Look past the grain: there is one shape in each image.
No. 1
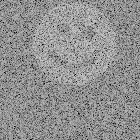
light smiling face
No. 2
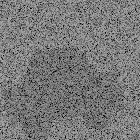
dark car
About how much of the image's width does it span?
nearly all
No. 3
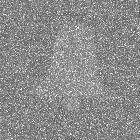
light bell
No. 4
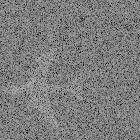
light airplane
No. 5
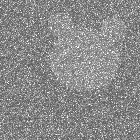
light bear's head
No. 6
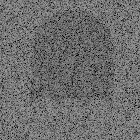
dark ghost
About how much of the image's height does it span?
two thirds
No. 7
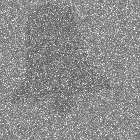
dark bell
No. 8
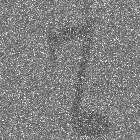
dark musical note
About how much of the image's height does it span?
nearly all
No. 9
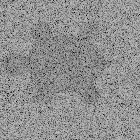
dark turtle
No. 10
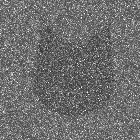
dark cat's head
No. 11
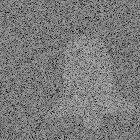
light bell
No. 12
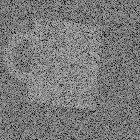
light cup
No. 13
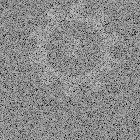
light gear
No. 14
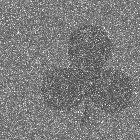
dark club
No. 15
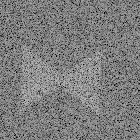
light bow tie
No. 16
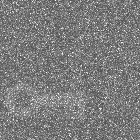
light key
